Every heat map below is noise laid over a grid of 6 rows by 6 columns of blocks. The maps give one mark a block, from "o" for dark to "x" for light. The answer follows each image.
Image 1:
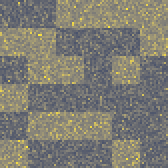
o o x x x x
x x o o o x
o x x o x o
x o o o o o
o x x x o o
x o o o x o
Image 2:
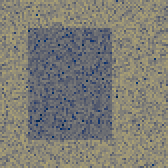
x x x x x x
x o o o x x
x o o o x x
x o o o x x
x o o o x x
x x x x x x
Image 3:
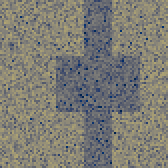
x x x o x x
x x x o x x
x x o o o x
x x o o o x
x x x o x x
x x x o x x
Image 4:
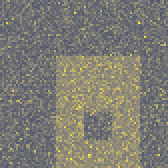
o o o o o o
o o o o o o
o o x x x o
o o x x x o
o o x o x o
o o x x x o
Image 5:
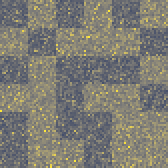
o x o x o x
x o x x x o
o x o o o x
x x o x x o
o x o o x x
o x x o x x
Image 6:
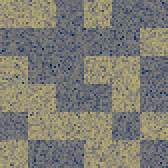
x x o x o o
o o o o o x
x o o x x o
x x o o x o
o x x x o x
x o o x x o
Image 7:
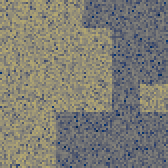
x x x o o o
x x x x o o
x x x x o o
x x x x o x
x x o o o o
x x o o o o
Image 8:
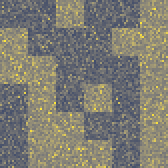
o o x o o x
x o o o x x
x x o o o x
o x o x o x
o x x o o x
o x x x o x
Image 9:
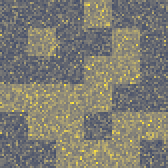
o o o x o o
o x o o x o
o o o x x o
x x x x o o
o x x o x x
o o x x x o
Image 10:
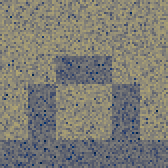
x x x x x x
x x x x x x
x x o o x x
x o x x o x
x o x x o x
o o o o o o
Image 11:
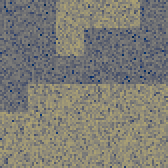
o o x x x o
o o x o o o
o o o o o o
o x x x x x
x x x x x x
x x x x x x
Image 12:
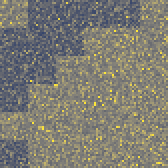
x o o o o x
o o o x x x
o o x x x x
o x x x x x
x x x x x x
o x x x x x
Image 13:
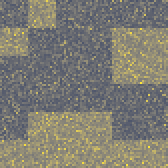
o x o o o o
x o o o x x
o o o o x x
o o o o o o
o x x x o o
x x x x x x
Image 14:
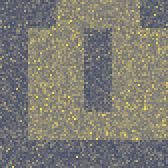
o o x x x o
o x x o x x
o x x o x x
o x x o x x
o x x x x x
o o o o o o
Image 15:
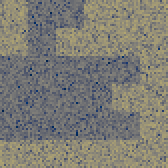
x o o x x x
x o x x x x
o o o o o x
o o o o x x
o o o o o x
x x x x x x
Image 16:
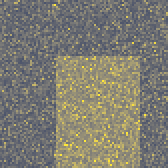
o o o o o o
o o o o o o
o o x x x o
o o x x x o
o o x x x o
o o x x x o
